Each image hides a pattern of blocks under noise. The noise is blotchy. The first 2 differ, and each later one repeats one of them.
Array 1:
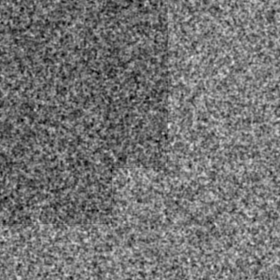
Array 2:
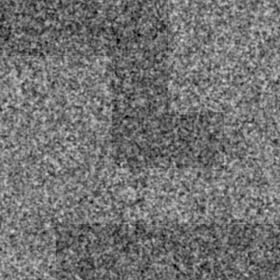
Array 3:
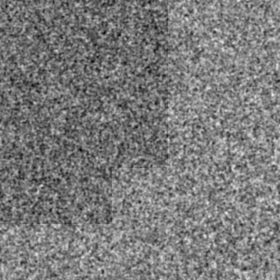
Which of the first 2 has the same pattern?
1
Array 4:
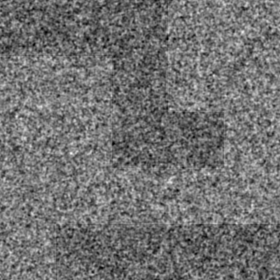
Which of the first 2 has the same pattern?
2
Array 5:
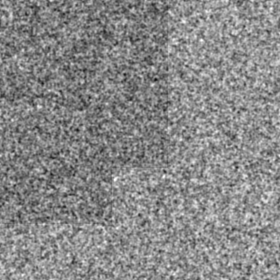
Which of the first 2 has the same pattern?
1
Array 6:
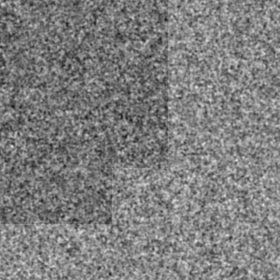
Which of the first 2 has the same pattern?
1
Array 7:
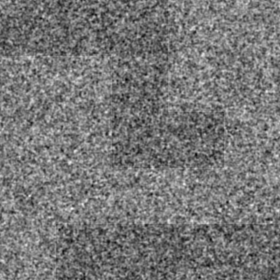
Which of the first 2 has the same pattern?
2
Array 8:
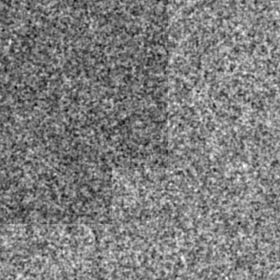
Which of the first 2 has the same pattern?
1
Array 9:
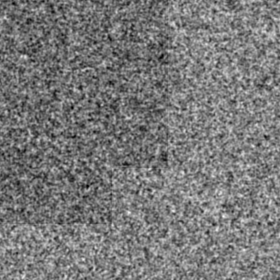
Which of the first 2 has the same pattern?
1
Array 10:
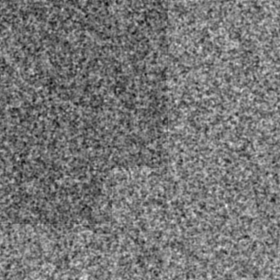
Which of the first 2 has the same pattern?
1
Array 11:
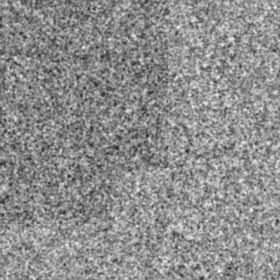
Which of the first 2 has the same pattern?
1
